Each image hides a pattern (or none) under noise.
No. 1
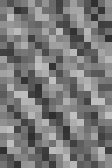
diagonal stripes
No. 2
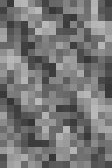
diagonal stripes
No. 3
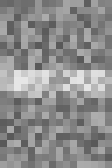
one horizontal stripe
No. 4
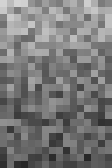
a smooth slope
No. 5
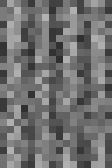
vertical stripes
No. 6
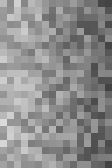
a smooth slope
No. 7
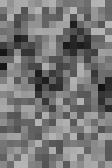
a wavy band
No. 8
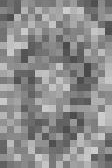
rings round one point
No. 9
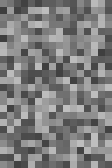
only noise
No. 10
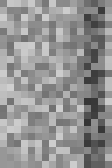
one vertical stripe
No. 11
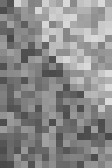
a sharp edge
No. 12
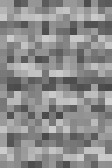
horizontal stripes
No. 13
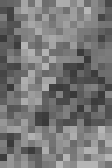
spokes from one point
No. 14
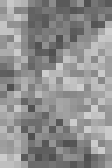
spokes from one point
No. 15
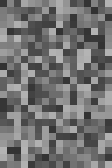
only noise
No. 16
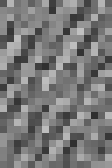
diagonal stripes
